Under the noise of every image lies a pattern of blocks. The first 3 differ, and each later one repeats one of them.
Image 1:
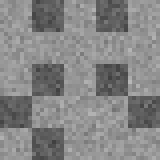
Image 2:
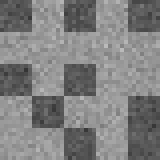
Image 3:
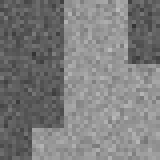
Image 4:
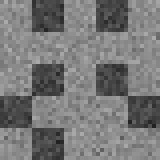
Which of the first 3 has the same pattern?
1
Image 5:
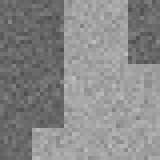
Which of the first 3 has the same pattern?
3
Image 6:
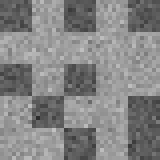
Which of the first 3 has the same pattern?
2
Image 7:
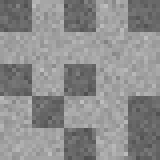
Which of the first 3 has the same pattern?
2
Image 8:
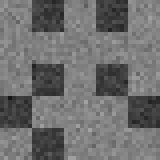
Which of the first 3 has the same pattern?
1
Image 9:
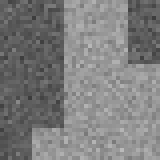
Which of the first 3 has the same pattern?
3
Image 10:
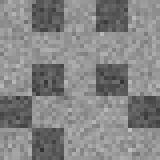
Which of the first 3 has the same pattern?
1
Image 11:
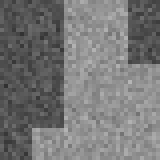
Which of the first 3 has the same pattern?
3
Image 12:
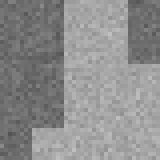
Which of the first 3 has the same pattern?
3
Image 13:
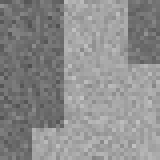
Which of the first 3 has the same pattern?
3
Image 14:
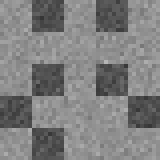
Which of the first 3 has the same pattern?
1
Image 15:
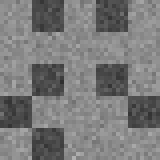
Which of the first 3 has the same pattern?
1
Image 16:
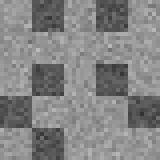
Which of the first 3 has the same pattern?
1
